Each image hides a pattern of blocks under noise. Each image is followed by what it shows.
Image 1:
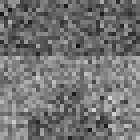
left and right mirror each other
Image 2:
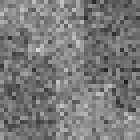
the same after a half turn
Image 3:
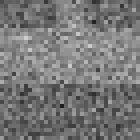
left and right mirror each other
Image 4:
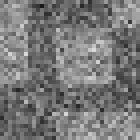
mirrored about the diagonal from the bottom left
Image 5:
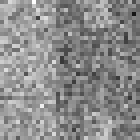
top and bottom mirror each other
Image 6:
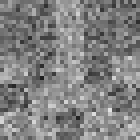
left and right mirror each other
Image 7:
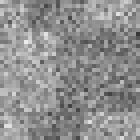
top and bottom mirror each other
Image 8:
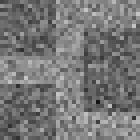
top and bottom mirror each other
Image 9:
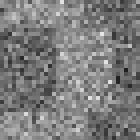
top and bottom mirror each other
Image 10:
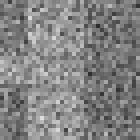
top and bottom mirror each other
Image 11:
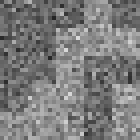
no symmetry
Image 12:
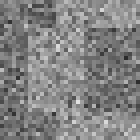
top and bottom mirror each other
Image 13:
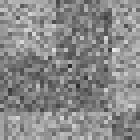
mirrored about the diagonal from the top left
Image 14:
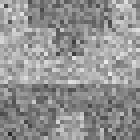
left and right mirror each other
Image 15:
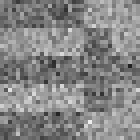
top and bottom mirror each other
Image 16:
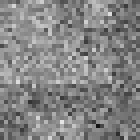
no symmetry
